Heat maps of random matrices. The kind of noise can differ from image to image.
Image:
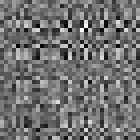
low rank plus noise
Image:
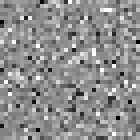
heavy tails
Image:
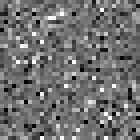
heavy tails
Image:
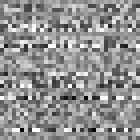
rows of uneven size
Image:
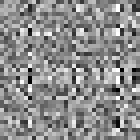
low rank plus noise
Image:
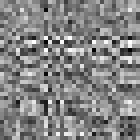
low rank plus noise
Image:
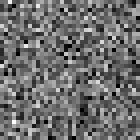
independent entries
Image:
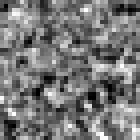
blotchy
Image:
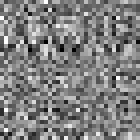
low rank plus noise
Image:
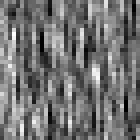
streaked along the columns
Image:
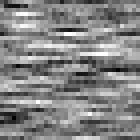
streaked along the rows
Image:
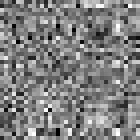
low rank plus noise
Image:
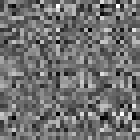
low rank plus noise
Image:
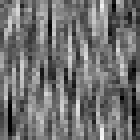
streaked along the columns
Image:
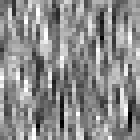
streaked along the columns
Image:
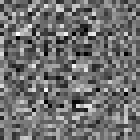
low rank plus noise
